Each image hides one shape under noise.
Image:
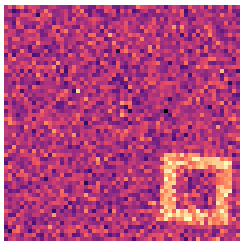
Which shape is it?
square frame
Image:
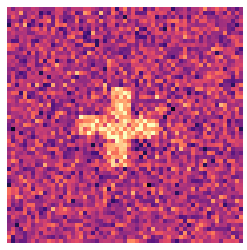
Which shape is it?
cross
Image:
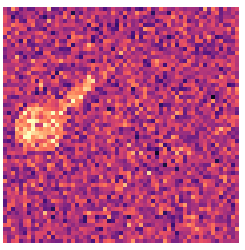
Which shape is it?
lollipop
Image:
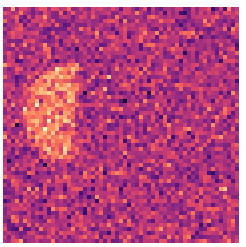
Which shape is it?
half disc
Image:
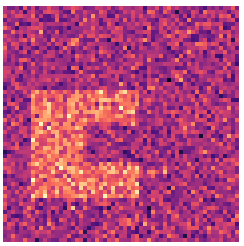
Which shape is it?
square with a notch
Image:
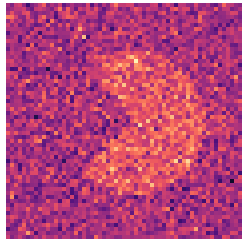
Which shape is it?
disc with a wedge cut out
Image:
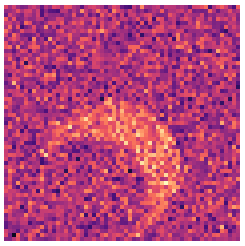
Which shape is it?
crescent
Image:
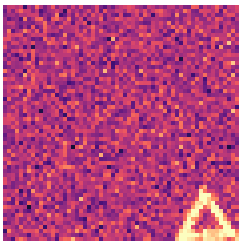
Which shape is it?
triangle frame
